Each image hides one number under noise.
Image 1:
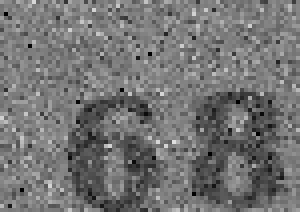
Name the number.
68
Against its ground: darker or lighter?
darker
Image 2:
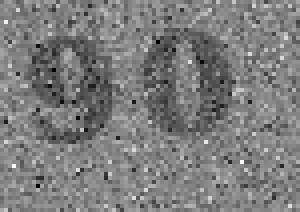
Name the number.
90
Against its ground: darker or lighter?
darker
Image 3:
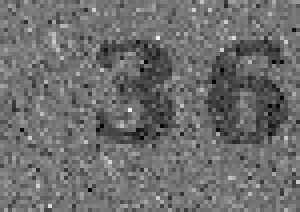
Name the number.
36
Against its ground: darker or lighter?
darker
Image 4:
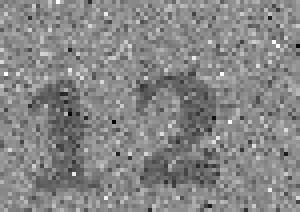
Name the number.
12
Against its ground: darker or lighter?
darker
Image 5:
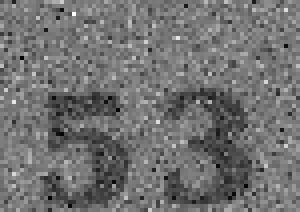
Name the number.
53
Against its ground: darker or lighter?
darker
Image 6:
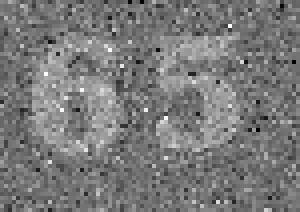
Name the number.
65
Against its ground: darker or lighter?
lighter
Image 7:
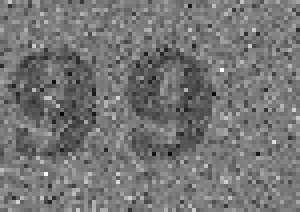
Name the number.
99
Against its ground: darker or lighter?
darker
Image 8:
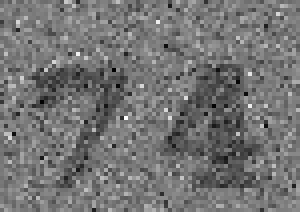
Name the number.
74
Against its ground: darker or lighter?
darker
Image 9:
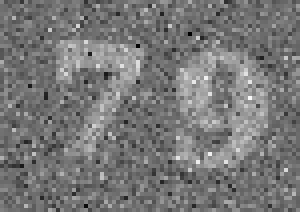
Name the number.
79
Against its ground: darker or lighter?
lighter
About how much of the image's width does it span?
two thirds
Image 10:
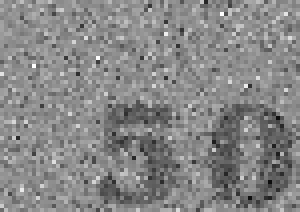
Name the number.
50
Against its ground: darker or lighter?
darker
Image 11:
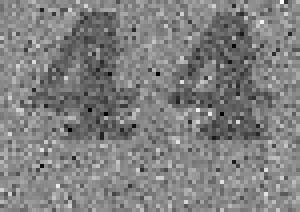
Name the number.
44
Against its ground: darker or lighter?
darker
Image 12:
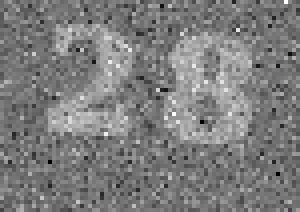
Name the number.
28
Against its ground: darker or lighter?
lighter
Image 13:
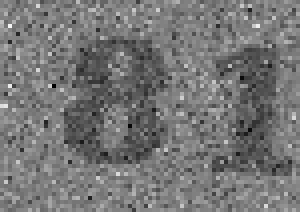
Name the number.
81
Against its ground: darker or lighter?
darker
